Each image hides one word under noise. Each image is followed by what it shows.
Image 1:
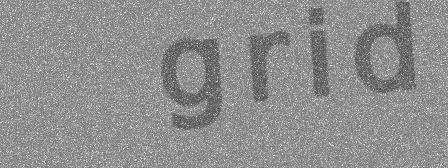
grid
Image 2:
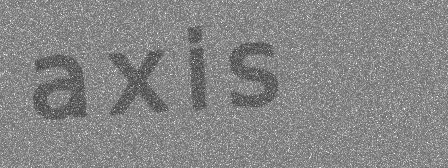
axis
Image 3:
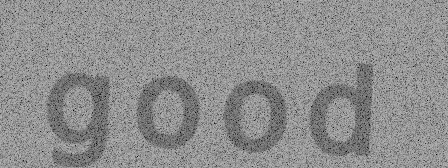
good
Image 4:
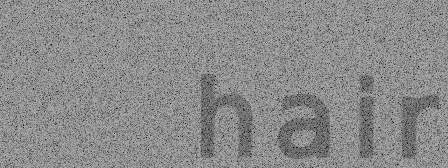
hair
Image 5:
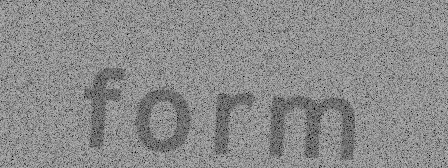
form
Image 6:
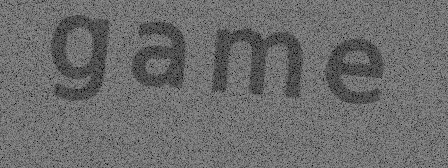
game
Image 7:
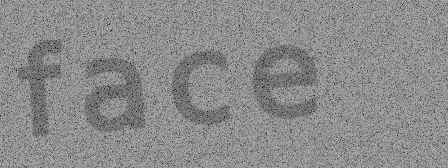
face
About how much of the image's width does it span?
two thirds
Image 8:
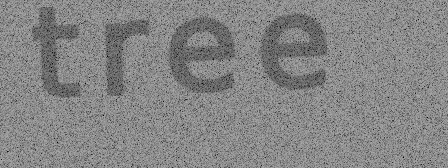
tree
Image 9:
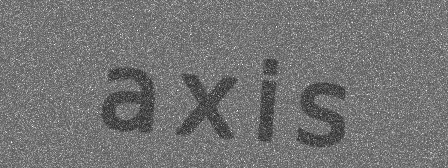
axis
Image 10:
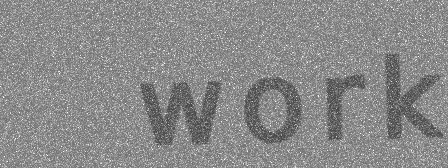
work
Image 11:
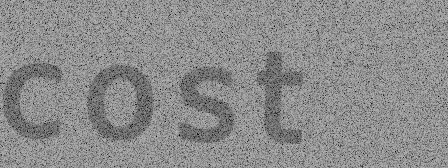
cost
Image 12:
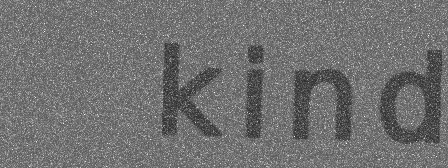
kind
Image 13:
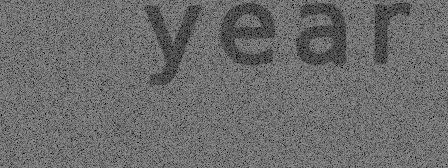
year
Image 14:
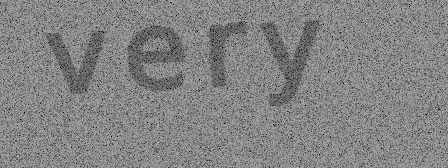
very
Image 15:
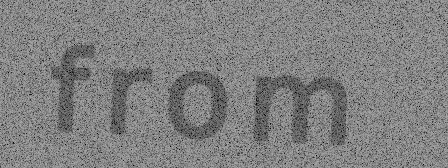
from
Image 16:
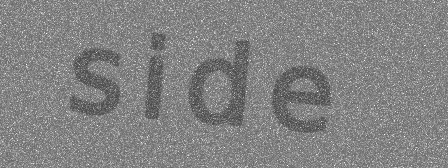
side
